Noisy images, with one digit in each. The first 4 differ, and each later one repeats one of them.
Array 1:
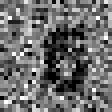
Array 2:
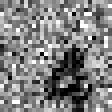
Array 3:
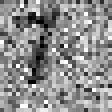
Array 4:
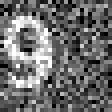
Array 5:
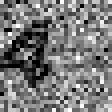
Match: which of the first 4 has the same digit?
2
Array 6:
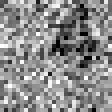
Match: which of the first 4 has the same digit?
2
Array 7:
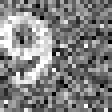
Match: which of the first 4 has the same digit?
4
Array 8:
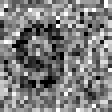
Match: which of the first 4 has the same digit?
4
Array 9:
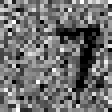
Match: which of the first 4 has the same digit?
3
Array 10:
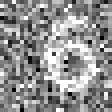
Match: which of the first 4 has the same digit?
1
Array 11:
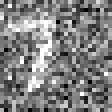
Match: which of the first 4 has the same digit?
3
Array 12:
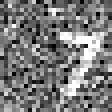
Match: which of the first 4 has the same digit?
3
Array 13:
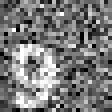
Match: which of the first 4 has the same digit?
4
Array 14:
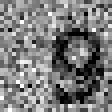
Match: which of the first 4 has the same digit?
4
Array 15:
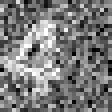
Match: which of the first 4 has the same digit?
2
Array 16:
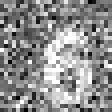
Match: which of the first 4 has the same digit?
1
